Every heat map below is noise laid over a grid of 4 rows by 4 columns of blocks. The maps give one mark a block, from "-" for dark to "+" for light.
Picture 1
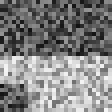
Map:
----
----
++++
-+++
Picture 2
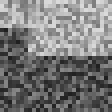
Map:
++++
-+++
----
----
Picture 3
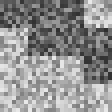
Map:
---+
+---
+++-
++++
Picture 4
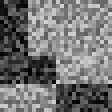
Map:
-+++
-+++
--++
++--
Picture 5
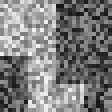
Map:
++--
++--
-+--
-++-
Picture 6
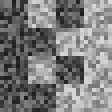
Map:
-+-+
--++
-+-+
--++
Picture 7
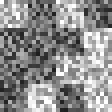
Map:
+-+-
---+
--++
-+-+
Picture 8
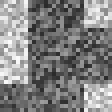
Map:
+--+
+---
+---
---+
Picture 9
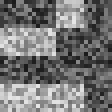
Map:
--+-
++--
----
+++-
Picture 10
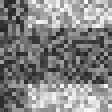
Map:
-+++
----
----
-+++
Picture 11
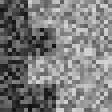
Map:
-+++
--++
-+++
--++
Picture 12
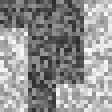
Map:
---+
+--+
+--+
+-++
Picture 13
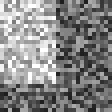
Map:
++--
++--
++--
----
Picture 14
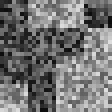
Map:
-++-
---+
--++
+-++
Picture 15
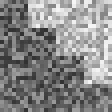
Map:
-+++
--++
---+
----
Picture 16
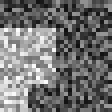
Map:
----
++--
++--
+---
